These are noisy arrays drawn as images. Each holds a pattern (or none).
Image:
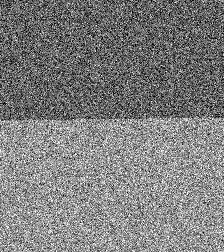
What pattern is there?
a sharp edge
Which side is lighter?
bottom
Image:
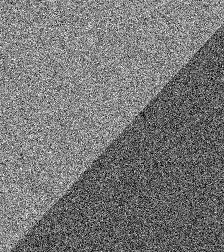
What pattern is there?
a sharp edge
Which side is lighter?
top left
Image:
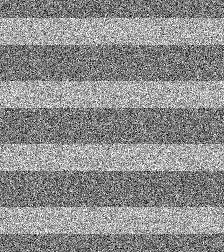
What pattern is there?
horizontal stripes
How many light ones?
4
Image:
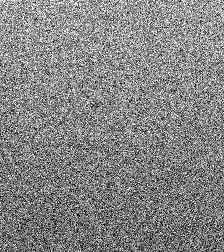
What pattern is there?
a smooth slope
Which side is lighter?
top
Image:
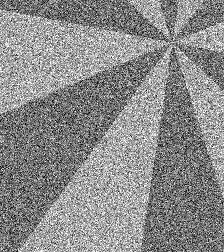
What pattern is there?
spokes from one point
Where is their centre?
top right
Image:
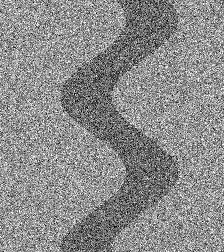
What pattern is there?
a wavy band
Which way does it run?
top to bottom
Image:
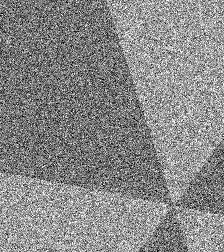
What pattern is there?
spokes from one point
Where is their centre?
bottom right
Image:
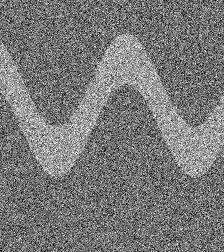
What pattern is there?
a wavy band
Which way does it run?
left to right
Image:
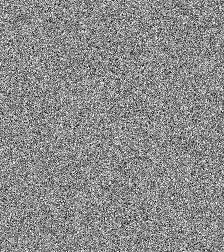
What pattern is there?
only noise
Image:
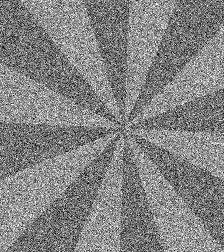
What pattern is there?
spokes from one point
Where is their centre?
centre
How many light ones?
8
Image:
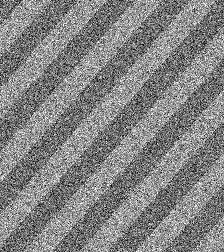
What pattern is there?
diagonal stripes
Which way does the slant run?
bottom left to top right
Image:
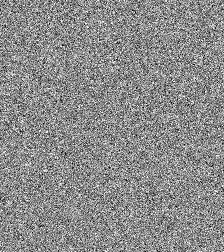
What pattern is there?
only noise
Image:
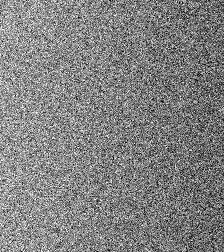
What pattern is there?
a smooth slope
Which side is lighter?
left
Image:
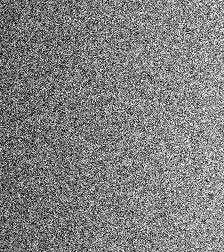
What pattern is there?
a smooth slope
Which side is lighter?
right
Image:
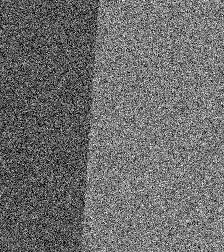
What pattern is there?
a sharp edge
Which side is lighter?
right
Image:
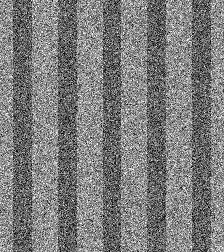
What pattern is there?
vertical stripes
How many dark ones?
5
